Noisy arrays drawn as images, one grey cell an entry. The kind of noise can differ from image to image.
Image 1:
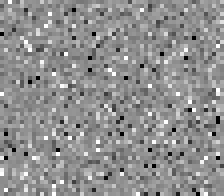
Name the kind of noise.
heavy tails
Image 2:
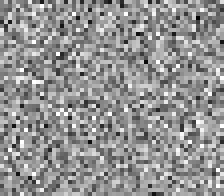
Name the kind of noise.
independent entries
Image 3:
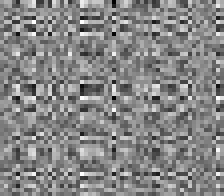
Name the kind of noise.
low rank plus noise
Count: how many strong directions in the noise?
one
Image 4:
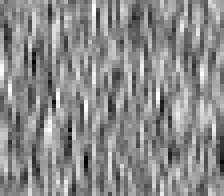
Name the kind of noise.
streaked along the columns
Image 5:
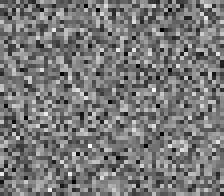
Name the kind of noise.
independent entries
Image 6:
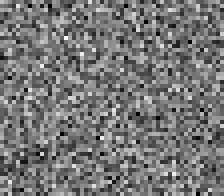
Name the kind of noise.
independent entries
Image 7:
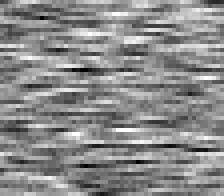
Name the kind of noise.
streaked along the rows
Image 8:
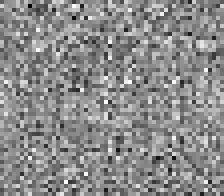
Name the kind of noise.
low rank plus noise
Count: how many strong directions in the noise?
five to eight
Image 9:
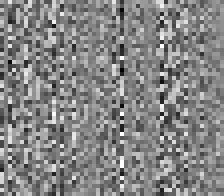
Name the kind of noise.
columns of uneven size
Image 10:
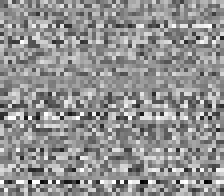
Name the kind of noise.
rows of uneven size
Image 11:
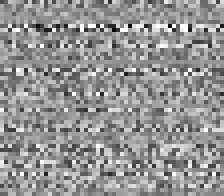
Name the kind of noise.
rows of uneven size
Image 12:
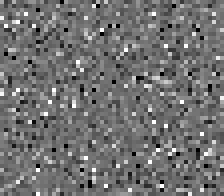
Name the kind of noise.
heavy tails
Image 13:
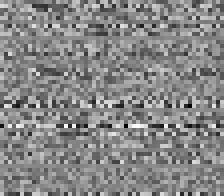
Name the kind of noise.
rows of uneven size
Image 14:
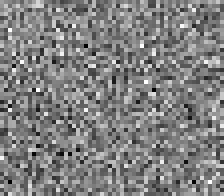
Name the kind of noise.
low rank plus noise
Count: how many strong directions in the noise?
five to eight
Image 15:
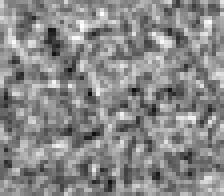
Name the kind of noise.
blotchy
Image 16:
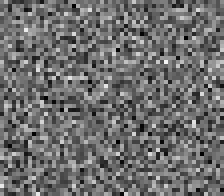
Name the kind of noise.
independent entries
